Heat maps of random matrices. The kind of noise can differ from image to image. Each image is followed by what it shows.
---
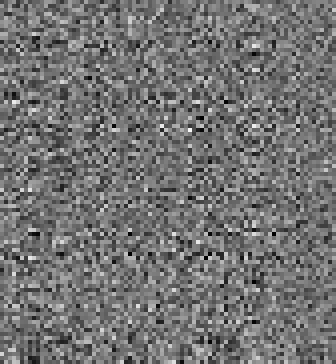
low rank plus noise
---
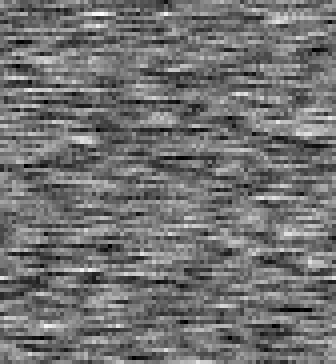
streaked along the rows
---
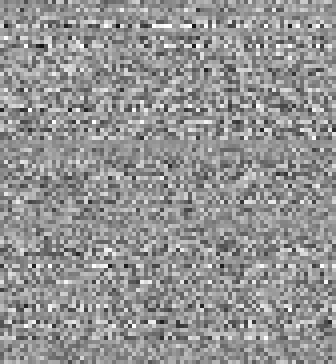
rows of uneven size
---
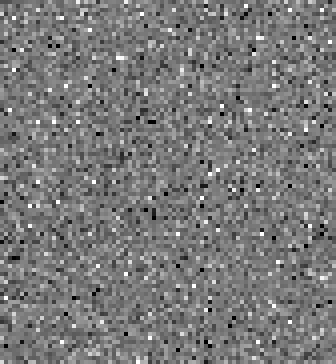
heavy tails
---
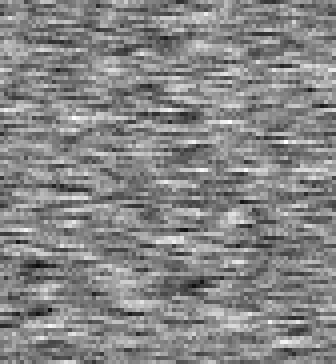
streaked along the rows
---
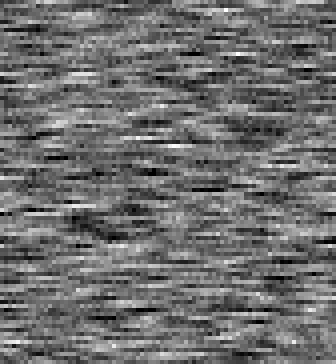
streaked along the rows
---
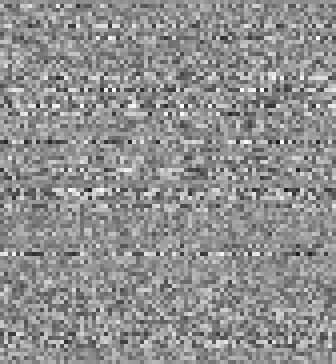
rows of uneven size
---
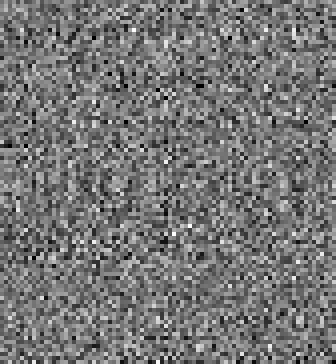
low rank plus noise
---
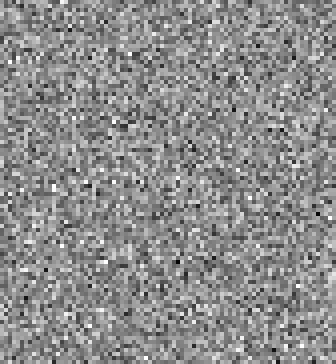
independent entries
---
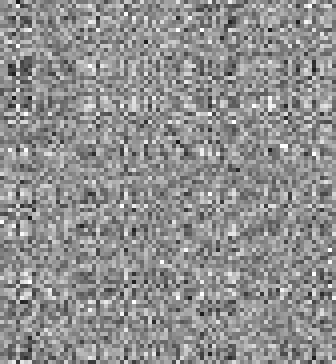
low rank plus noise
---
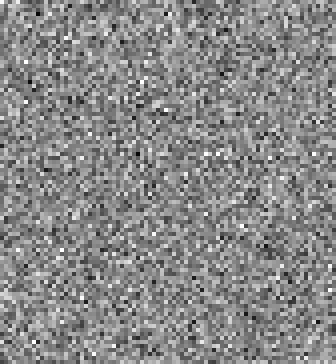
independent entries
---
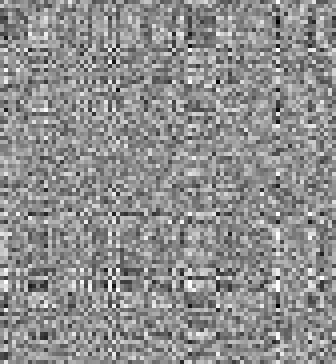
low rank plus noise
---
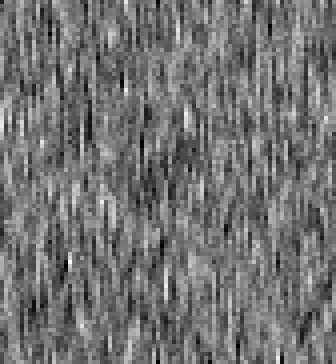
streaked along the columns
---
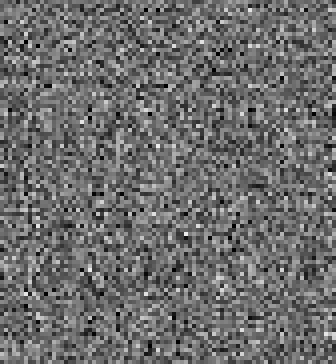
low rank plus noise
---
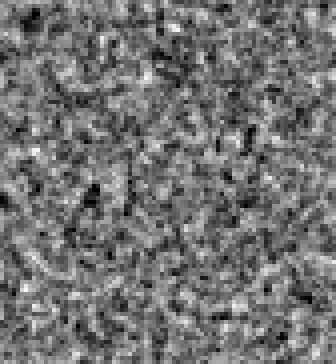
blotchy
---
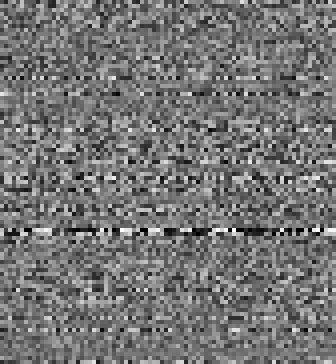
rows of uneven size
